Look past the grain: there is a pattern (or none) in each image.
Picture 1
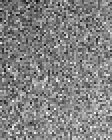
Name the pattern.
a smooth slope
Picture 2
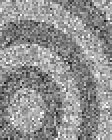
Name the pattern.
rings round one point
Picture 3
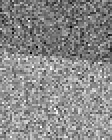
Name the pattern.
a sharp edge
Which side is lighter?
bottom
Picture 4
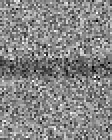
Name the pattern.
one horizontal stripe
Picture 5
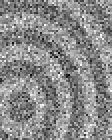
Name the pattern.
rings round one point
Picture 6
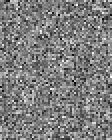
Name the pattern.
only noise
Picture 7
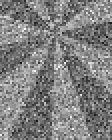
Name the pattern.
spokes from one point
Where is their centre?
top middle
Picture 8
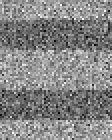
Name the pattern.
horizontal stripes
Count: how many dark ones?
2
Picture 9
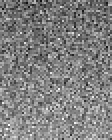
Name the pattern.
a smooth slope
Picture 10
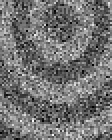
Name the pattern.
rings round one point
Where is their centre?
top middle
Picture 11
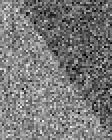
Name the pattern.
a sharp edge
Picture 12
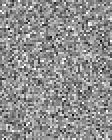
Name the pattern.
only noise
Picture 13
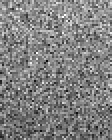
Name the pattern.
a smooth slope
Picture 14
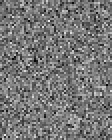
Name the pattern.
only noise
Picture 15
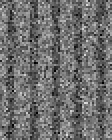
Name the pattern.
vertical stripes
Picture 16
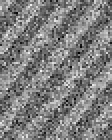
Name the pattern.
diagonal stripes
